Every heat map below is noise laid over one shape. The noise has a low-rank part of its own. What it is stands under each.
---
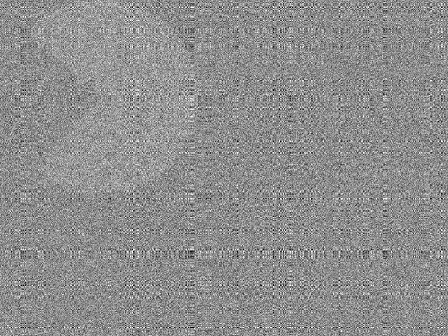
disc with a wedge cut out
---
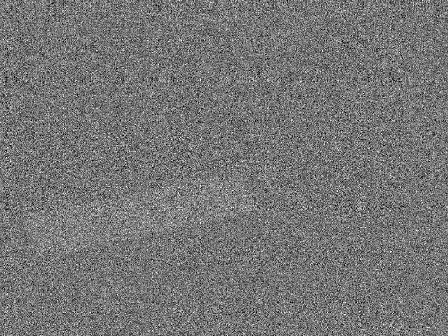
bar
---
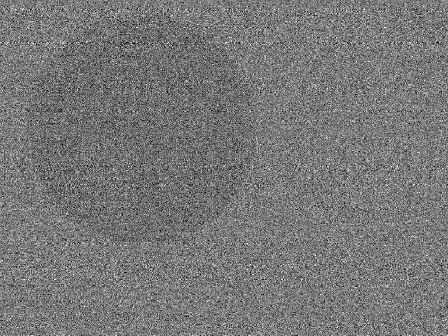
disc
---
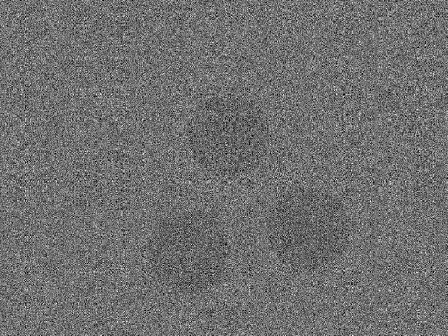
three dots
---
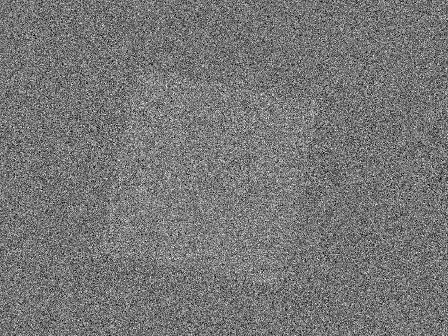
square
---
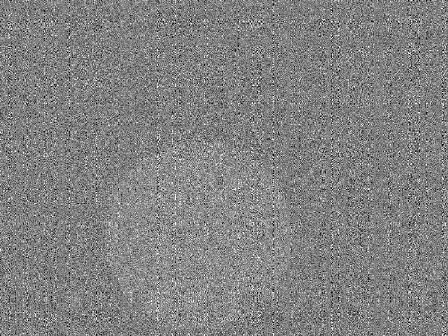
disc
